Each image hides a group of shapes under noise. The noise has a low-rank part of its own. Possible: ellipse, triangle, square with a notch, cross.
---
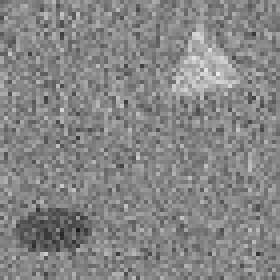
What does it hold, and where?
top right: light triangle; bottom left: dark ellipse
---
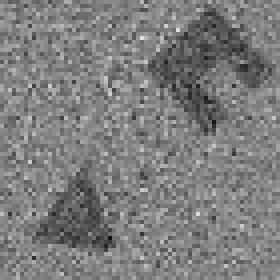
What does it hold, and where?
top right: dark square with a notch; bottom left: dark triangle
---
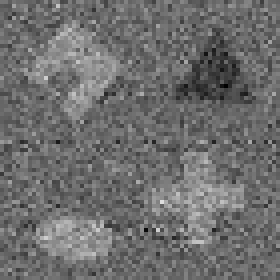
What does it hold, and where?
top left: light square with a notch; top right: dark triangle; bottom left: light ellipse; bottom right: light cross
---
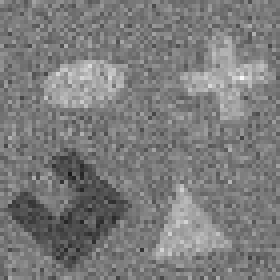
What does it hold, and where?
top left: light ellipse; top right: light cross; bottom left: dark square with a notch; bottom right: light triangle
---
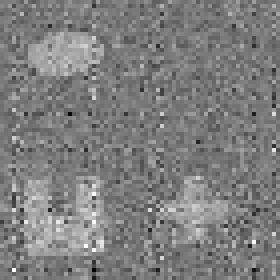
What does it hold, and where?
top left: light ellipse; bottom left: light square with a notch; bottom right: light cross
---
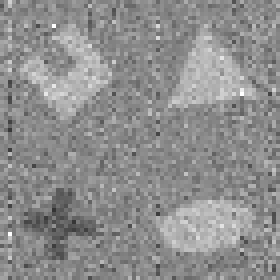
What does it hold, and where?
top left: light square with a notch; top right: light triangle; bottom left: dark cross; bottom right: light ellipse
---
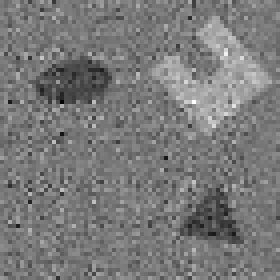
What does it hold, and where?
top left: dark ellipse; top right: light square with a notch; bottom right: dark triangle
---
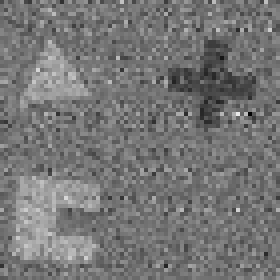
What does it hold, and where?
top left: light triangle; top right: dark cross; bottom left: light square with a notch
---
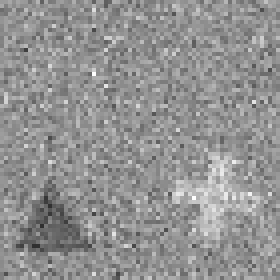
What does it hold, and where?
bottom left: dark triangle; bottom right: light cross
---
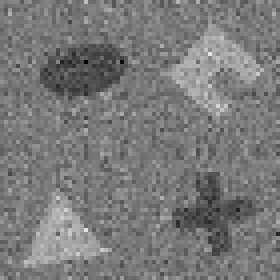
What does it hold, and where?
top left: dark ellipse; top right: light square with a notch; bottom left: light triangle; bottom right: dark cross
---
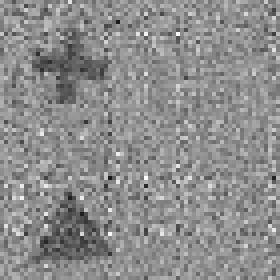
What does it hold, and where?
top left: dark cross; bottom left: dark triangle
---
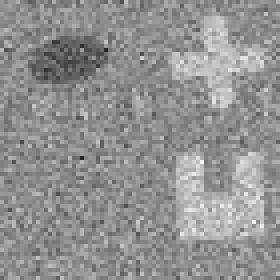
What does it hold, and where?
top left: dark ellipse; top right: light cross; bottom right: light square with a notch
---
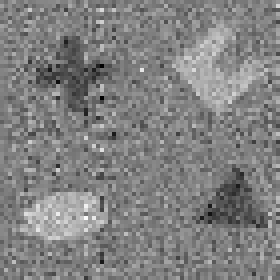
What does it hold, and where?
top left: dark cross; top right: light square with a notch; bottom left: light ellipse; bottom right: dark triangle
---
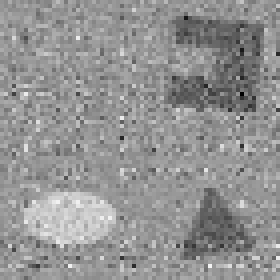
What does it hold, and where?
top right: dark square with a notch; bottom left: light ellipse; bottom right: dark triangle
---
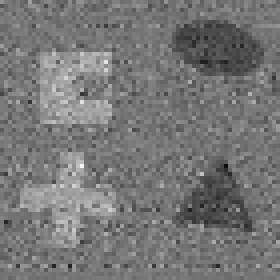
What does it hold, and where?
top left: light square with a notch; top right: dark ellipse; bottom left: light cross; bottom right: dark triangle
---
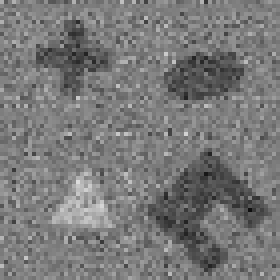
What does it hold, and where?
top left: dark cross; top right: dark ellipse; bottom left: light triangle; bottom right: dark square with a notch
